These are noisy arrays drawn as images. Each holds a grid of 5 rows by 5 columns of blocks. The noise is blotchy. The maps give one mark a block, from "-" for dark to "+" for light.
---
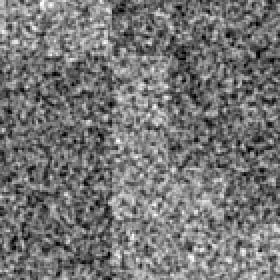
+ + - - -
- - + - -
- - + - -
- - + + -
- - + + +
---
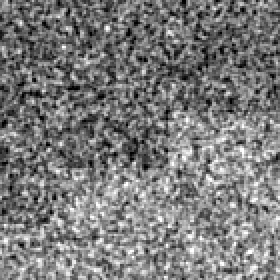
- - - - -
- - - - -
- - - + +
- + + + +
+ + + + +
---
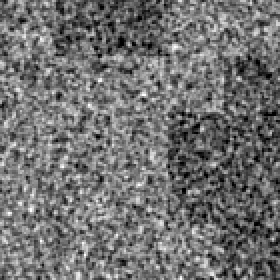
+ - - + +
+ + + + -
+ + + - -
+ + + - -
+ + + + -
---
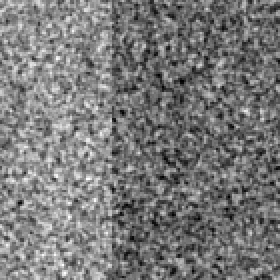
+ + - - -
+ + - - -
+ + - - -
+ + - - -
+ + - - -
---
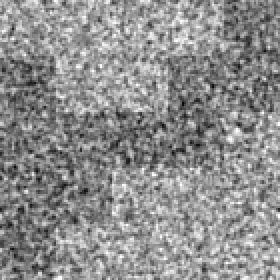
+ + + + -
- + + - -
- - - - +
- - + + +
- + + + +
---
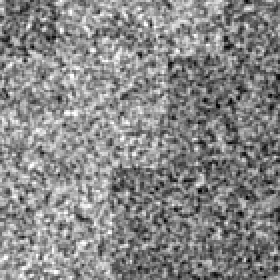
- + + + -
+ + + - -
+ + + - -
+ + - - -
+ + - - -
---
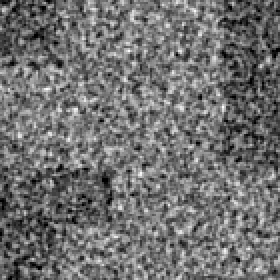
- + + + -
+ + + + -
+ + + + -
- - + + +
- + + + +
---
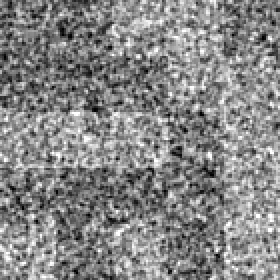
- - + + -
- - - + +
+ + + - +
- - - - +
+ - + - +
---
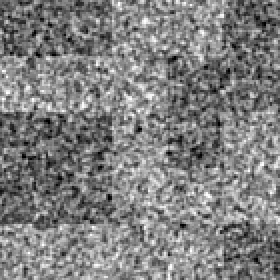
- - + + -
+ + + - -
- - + - +
- - + + +
+ + + + -
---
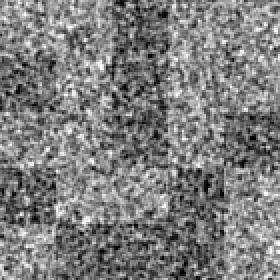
+ + - + +
- + - + +
+ + - + -
- + + - +
+ - - - +
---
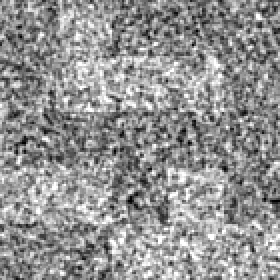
- + - - -
- + + + -
- - - - -
+ + - + -
- - + + +
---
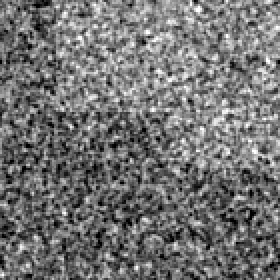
- + + + +
- + + + +
- - - + +
- - - - -
- - - - -
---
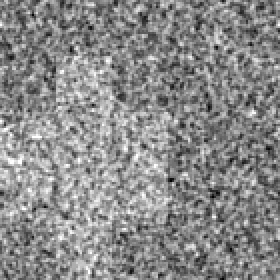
- - - - -
- + - - -
+ + + - -
+ + + - -
- + - - -
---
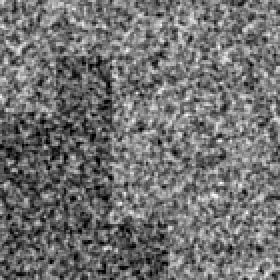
+ + + + +
+ - + + +
- - + + +
- - + + +
- - - + +
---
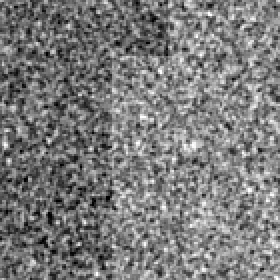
- - - + +
- - + + +
- - + + +
- - + + +
- - + + +
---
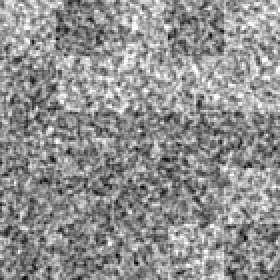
+ - + - +
- + + + +
- - - - -
- - - - +
- - - + -
